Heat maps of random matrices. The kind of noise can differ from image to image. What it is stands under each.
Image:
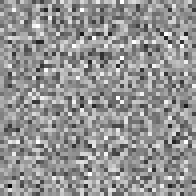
low rank plus noise
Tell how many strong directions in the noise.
five to eight
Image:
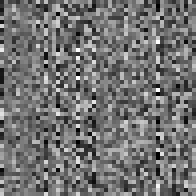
columns of uneven size
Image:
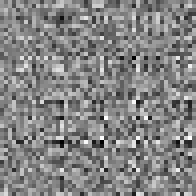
low rank plus noise
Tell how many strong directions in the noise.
one
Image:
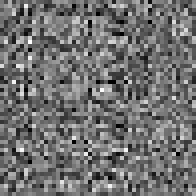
low rank plus noise
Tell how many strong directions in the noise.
two
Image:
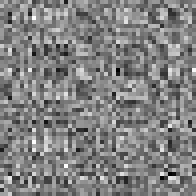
low rank plus noise
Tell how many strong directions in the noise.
one
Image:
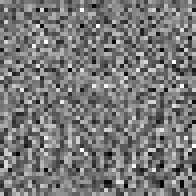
low rank plus noise
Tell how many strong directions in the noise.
two
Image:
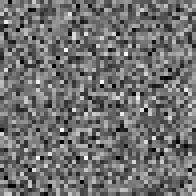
independent entries
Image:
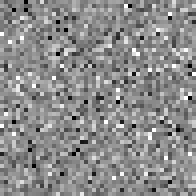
heavy tails
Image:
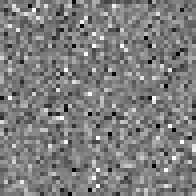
heavy tails
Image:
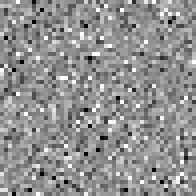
heavy tails
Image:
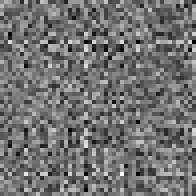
low rank plus noise
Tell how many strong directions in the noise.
one
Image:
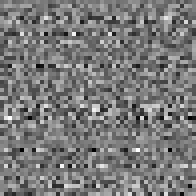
rows of uneven size
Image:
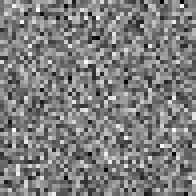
independent entries
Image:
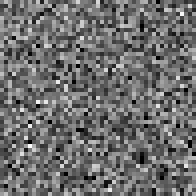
independent entries
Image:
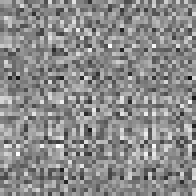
low rank plus noise
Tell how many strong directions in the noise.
one
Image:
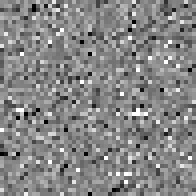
heavy tails
